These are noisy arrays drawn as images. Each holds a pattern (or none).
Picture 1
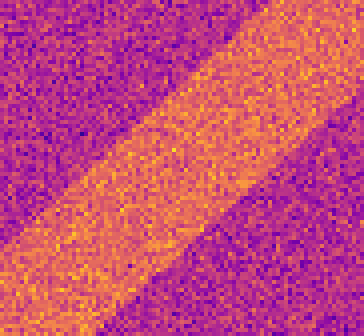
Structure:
a diagonal band
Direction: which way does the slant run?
bottom left to top right
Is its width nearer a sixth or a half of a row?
a half
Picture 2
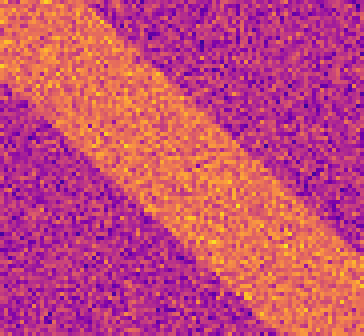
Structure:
a diagonal band
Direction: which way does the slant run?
top left to bottom right
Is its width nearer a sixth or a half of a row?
a half
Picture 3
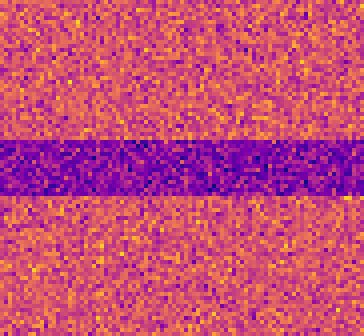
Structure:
one band of rows
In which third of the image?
middle
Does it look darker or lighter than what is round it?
darker
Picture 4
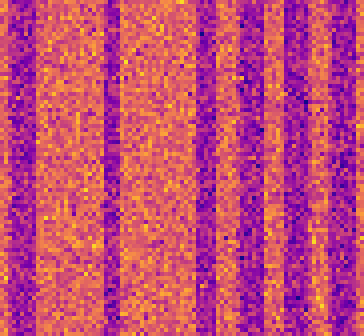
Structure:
bands of columns
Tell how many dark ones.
6
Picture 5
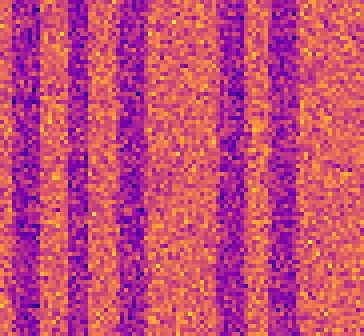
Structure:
bands of columns
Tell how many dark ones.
5
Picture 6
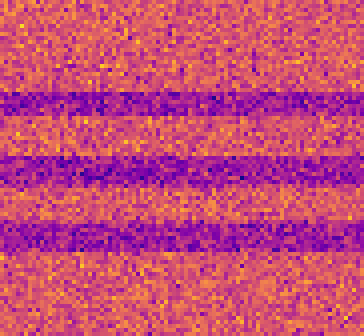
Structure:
bands of rows
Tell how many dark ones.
3
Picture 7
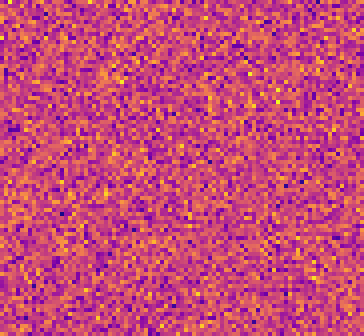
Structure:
only noise
